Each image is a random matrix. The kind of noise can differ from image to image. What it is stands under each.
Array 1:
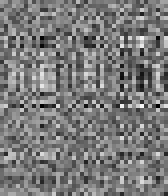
low rank plus noise
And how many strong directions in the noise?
one
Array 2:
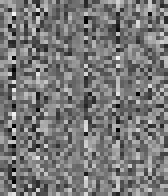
columns of uneven size
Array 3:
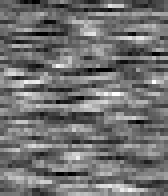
streaked along the rows
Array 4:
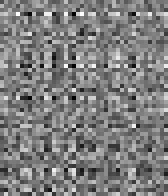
low rank plus noise
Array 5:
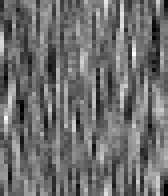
streaked along the columns
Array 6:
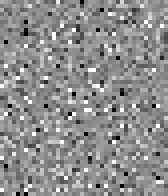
heavy tails
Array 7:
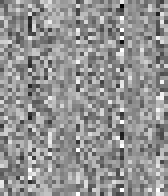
columns of uneven size
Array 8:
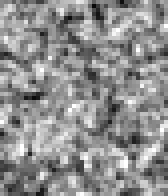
blotchy
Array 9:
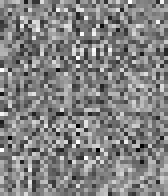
low rank plus noise
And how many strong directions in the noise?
five to eight
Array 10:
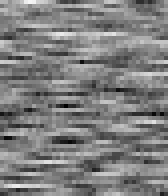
streaked along the rows
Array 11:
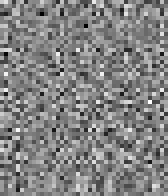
low rank plus noise
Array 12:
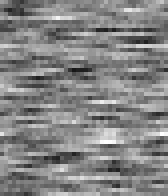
streaked along the rows
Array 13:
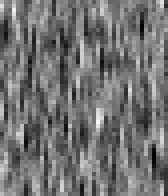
streaked along the columns
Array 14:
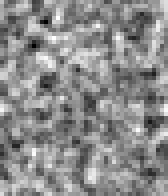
blotchy
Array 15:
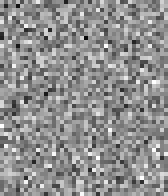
independent entries
